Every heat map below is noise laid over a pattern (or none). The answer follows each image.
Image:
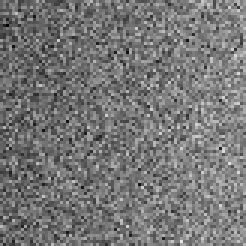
a smooth slope
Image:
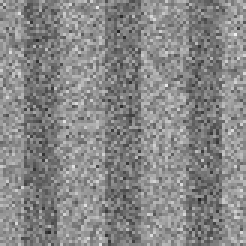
vertical stripes
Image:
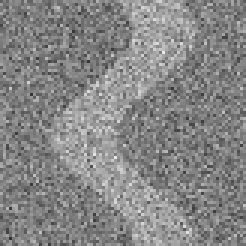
a wavy band
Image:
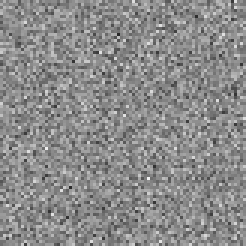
only noise
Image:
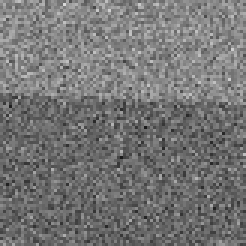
a sharp edge
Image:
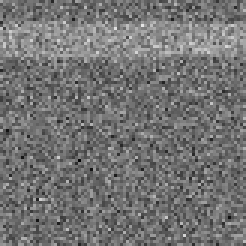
one horizontal stripe
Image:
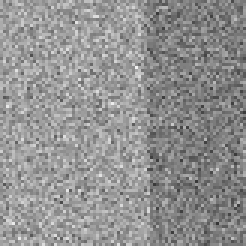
a sharp edge
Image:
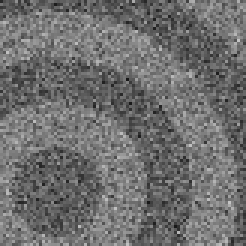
rings round one point
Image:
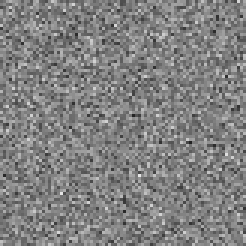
only noise
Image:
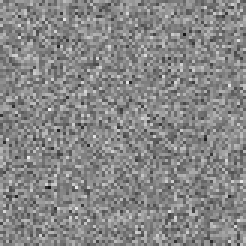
only noise
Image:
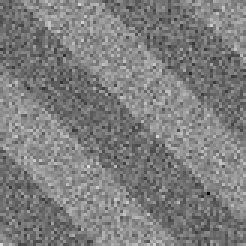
diagonal stripes
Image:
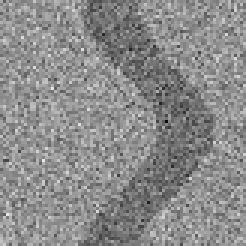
a wavy band
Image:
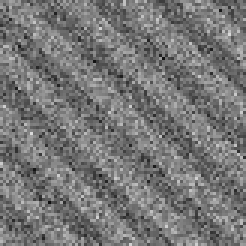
diagonal stripes
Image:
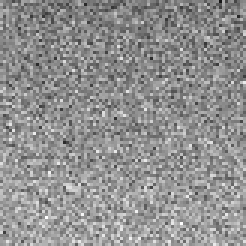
a smooth slope
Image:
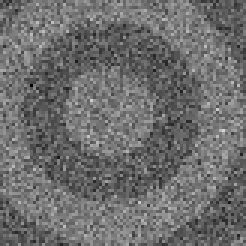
rings round one point
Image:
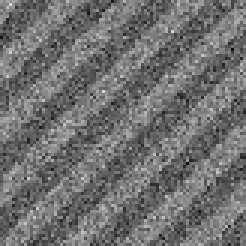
diagonal stripes
